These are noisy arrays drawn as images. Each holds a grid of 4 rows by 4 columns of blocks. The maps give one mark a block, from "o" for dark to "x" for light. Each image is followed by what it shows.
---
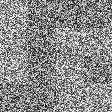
x o o o
x o x x
x o x o
o o x x
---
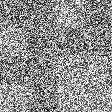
o o x o
x o o o
o o x x
x o x x
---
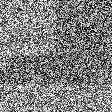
x x o o
x x o o
o o o o
x x x x
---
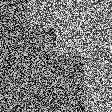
o x x x
o o x x
o o o x
o o o x
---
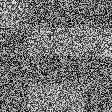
x o o o
o x x x
o o o o
o x x o
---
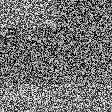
x x o o
o o o o
o o o o
x x x x
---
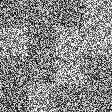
o o o x
x o x x
o o x o
o x o o
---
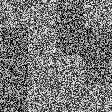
x x o x
o x o o
o x x o
o x x x
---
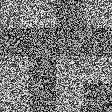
x x o x
o o o o
x o x x
x o x o
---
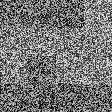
o o o x
x x x x
x o x x
o o o o
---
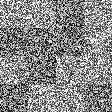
x x o x
o o o x
x o x x
o x x o
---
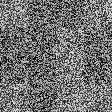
x o o x
o o x o
o o x o
x o x x
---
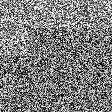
x x x x
x o o o
o o o o
o o o o
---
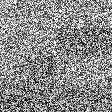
x x x x
x x o o
x o x x
o o o o
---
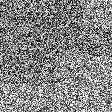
o o o x
o o o o
o o x x
x x x x
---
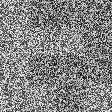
x o o o
x x x o
x o o o
x x o x
